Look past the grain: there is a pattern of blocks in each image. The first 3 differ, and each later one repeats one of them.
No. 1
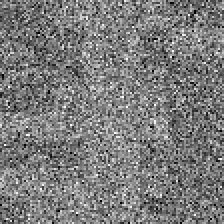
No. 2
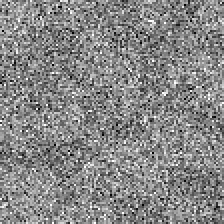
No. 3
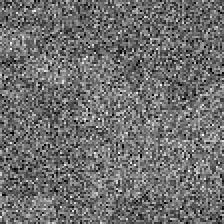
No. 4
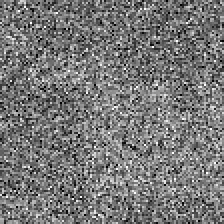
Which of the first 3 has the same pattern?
3
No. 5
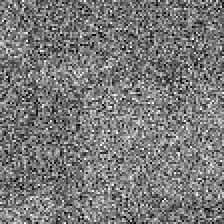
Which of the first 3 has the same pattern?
3
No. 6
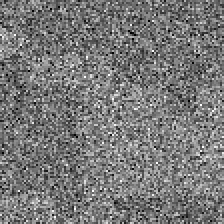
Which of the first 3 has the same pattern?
3
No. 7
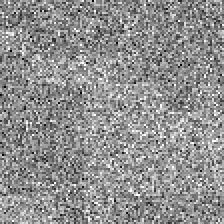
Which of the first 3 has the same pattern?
3
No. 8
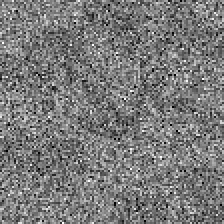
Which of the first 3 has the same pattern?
2
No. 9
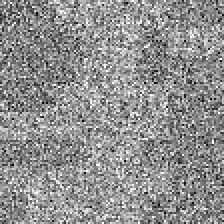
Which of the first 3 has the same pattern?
1
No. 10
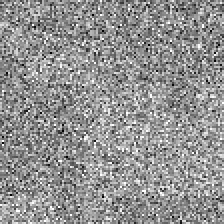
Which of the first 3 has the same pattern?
3
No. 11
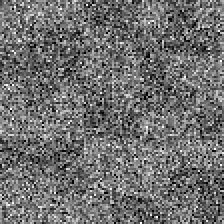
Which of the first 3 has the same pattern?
2
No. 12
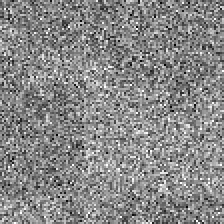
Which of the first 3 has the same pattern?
3
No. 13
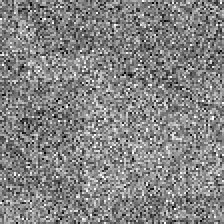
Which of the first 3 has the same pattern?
3
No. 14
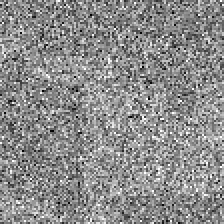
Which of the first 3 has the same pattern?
3
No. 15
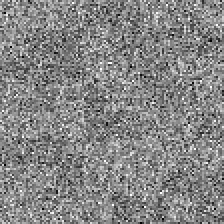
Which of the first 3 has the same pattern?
2
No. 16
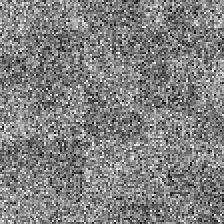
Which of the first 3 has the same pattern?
2
